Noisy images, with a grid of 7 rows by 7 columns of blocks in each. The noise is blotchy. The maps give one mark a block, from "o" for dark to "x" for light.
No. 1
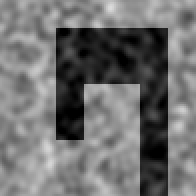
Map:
x x x x x x x
x x o o o o x
x x o o o o x
x x o x x o x
x x o x x o x
x x x x x o x
x x x x x o x
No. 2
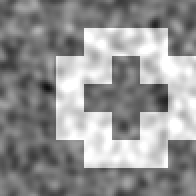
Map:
o o o o o o o
o o o x x x o
o o x x o x x
o o x o o o x
o o x x o x x
o o o x x x o
o o o o o o o
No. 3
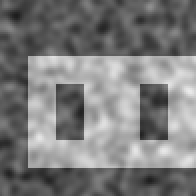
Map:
o o o o o o o
o o o o o o o
o x x x x x x
o x o x x o x
o x o x x o x
o x x x x x x
o o o o o o o
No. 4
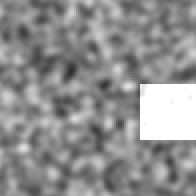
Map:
o o o o o o o
o o o o o o o
o o o o o o o
o o o o o x x
o o o o o x x
o o o o o o o
o o o o o o o
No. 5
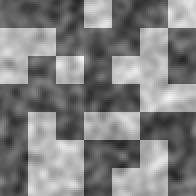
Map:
o o o x o o x
x x o o o x o
x o x o x x o
o o o o o x x
o x o x x o o
o x x o o x o
o x x o x x o
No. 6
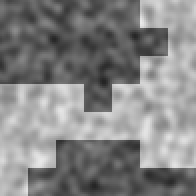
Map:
o o o o o x x
o o o o o o x
o o o o o x x
x x x o x x x
x x x x x x x
x x o o o x x
x o o o o o o
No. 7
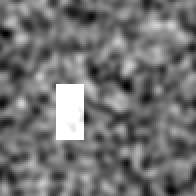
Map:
o o o o o o o
o o o o o o o
o o o o o o o
o o x o o o o
o o x o o o o
o o o o o o o
o o o o o o o
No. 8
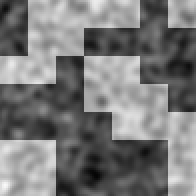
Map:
o x x x x o x
o x x o o o o
x x o x x o o
o o o x x x o
o o o o x x x
x x o o o o x
x x o o o o x
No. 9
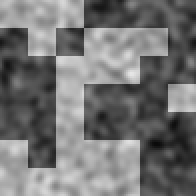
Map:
x x x o o o o
o x o x x x o
o o x x x o o
o o x o o o x
o o x o o o o
x o x x x o o
x x x x x o o
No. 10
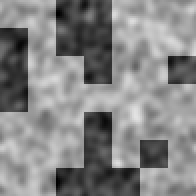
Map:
x x o o x x x
o x o o x x x
o x x o x x o
o x x x x x x
x x x o x x x
x x x o x o x
x x o o o x x
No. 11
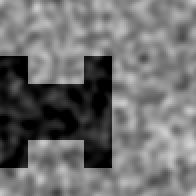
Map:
x x x x x x x
x x x x x x x
o x x o x x x
o o o o x x x
o o o o x x x
o x x o x x x
x x x x x x x
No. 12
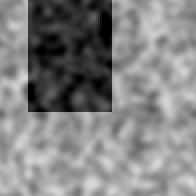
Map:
x o o o x x x
x o o o x x x
x o o o x x x
x o o o x x x
x x x x x x x
x x x x x x x
x x x x x x x
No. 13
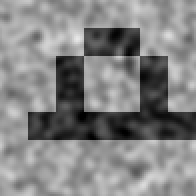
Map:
x x x x x x x
x x x o o x x
x x o x x o x
x x o x x o x
x o o o o o o
x x x x x x x
x x x x x x x
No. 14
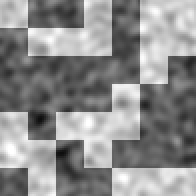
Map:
x o o x o x x
o x x x o x x
o o o o o x o
o o o o x o o
x o x x x o o
x x o x o o o
o x o o x x x
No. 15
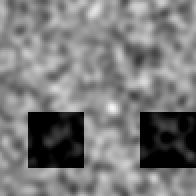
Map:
x x x x x x x
x x x x x x x
x x x x x x x
x x x x x x x
x o o x x o o
x o o x x o o
x x x x x x x
